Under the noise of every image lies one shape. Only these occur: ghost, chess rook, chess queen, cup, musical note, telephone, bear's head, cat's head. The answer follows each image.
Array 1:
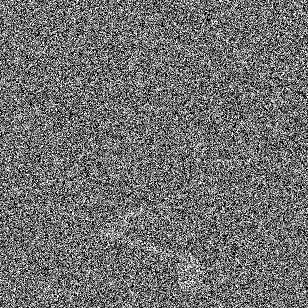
musical note
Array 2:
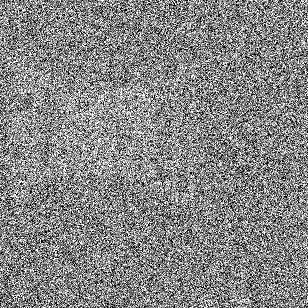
chess rook
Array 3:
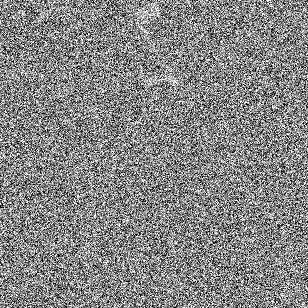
musical note
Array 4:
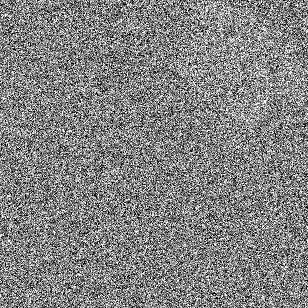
telephone
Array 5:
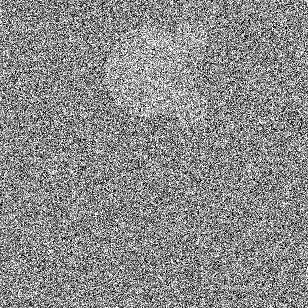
bear's head
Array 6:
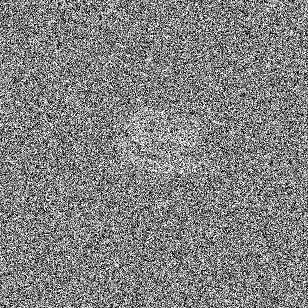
telephone
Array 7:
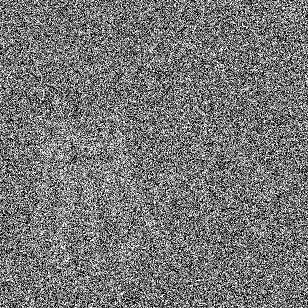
chess queen
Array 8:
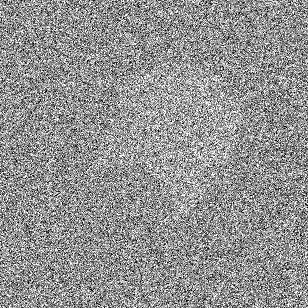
cat's head
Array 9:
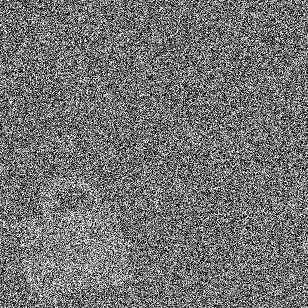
cup
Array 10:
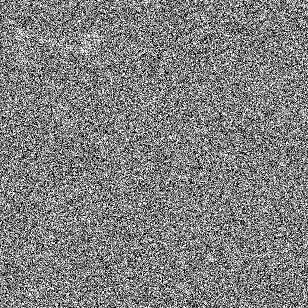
musical note
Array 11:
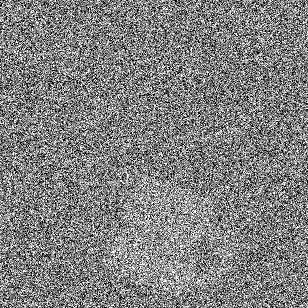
cup
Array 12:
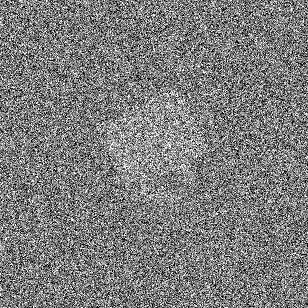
cup
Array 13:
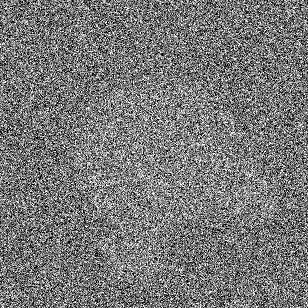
bear's head
